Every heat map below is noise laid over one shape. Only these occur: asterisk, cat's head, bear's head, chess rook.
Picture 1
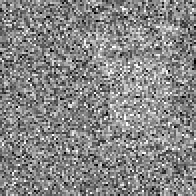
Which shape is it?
chess rook
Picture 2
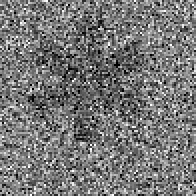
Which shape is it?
asterisk
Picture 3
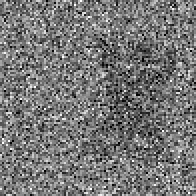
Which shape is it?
chess rook
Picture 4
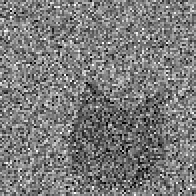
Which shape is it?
cat's head
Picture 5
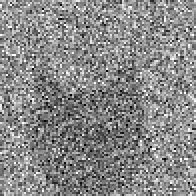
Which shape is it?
cat's head
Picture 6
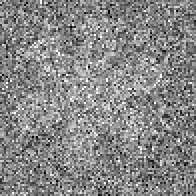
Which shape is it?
asterisk
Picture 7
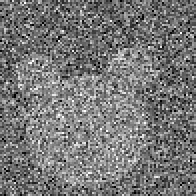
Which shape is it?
bear's head
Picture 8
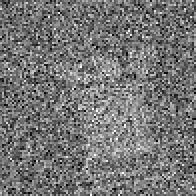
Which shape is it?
chess rook
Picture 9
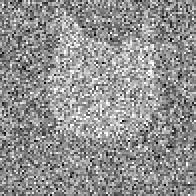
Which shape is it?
cat's head
